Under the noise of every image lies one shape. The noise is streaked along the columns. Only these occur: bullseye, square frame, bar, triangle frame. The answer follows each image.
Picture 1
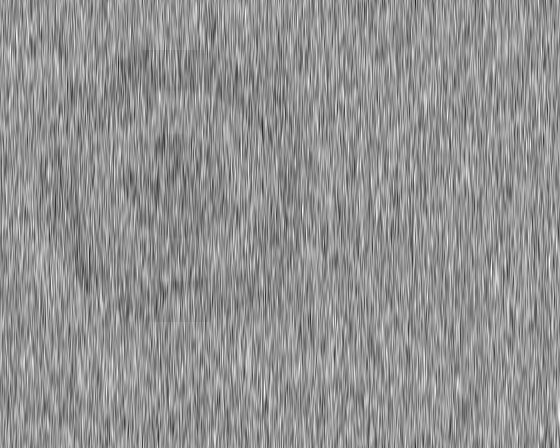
bullseye
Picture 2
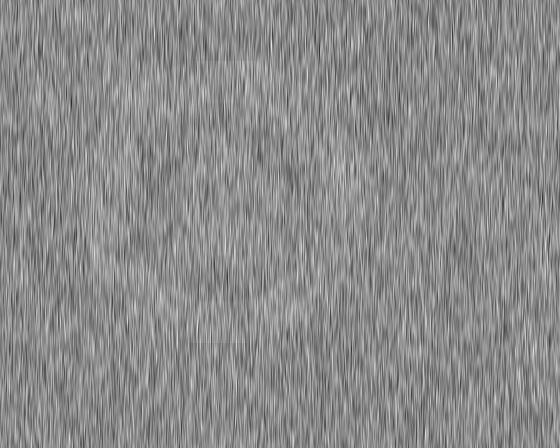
bullseye
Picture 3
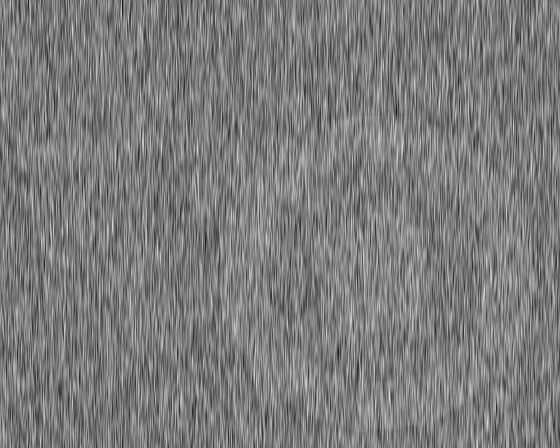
bullseye
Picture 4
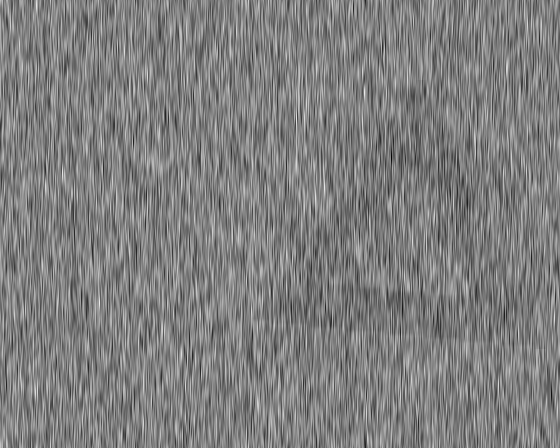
triangle frame
